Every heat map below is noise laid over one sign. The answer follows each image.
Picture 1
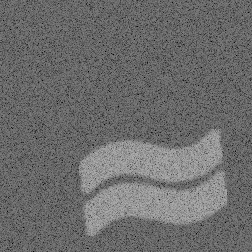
approximately sign
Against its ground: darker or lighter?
lighter
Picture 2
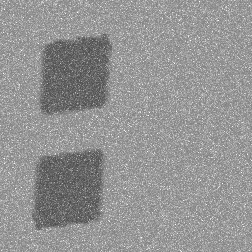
colon
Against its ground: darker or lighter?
darker
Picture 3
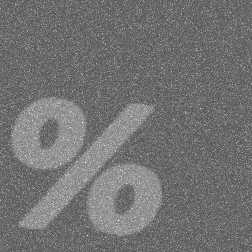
percent sign
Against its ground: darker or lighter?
lighter
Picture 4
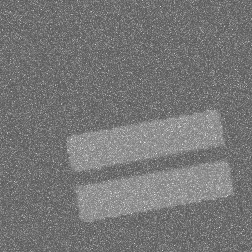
equals sign
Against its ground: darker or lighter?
lighter
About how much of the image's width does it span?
two thirds
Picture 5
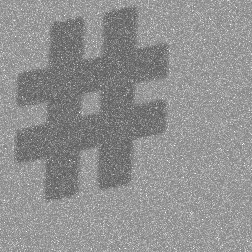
hash sign
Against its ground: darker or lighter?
darker
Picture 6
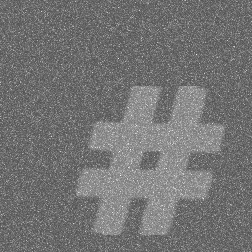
hash sign
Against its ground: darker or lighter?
lighter
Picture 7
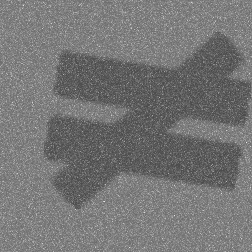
not-equal sign
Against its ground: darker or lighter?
darker
